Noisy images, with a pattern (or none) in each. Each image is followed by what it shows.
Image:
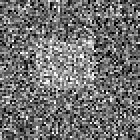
one block
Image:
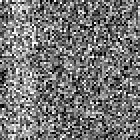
one band of columns
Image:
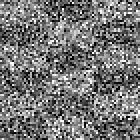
a checkerboard
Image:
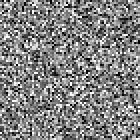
only noise
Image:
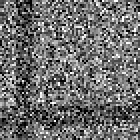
bands of rows crossing bands of columns
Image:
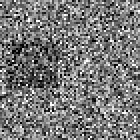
one block
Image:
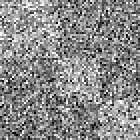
blocks along the diagonal
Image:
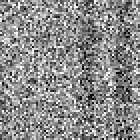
bands of columns
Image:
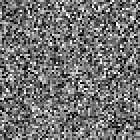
only noise
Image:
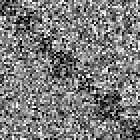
blocks along the diagonal
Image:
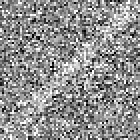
a diagonal band
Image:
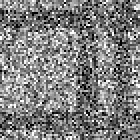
bands of rows crossing bands of columns
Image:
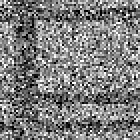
bands of rows crossing bands of columns
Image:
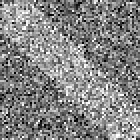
a diagonal band
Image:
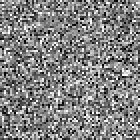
only noise
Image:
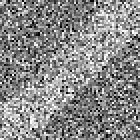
a diagonal band
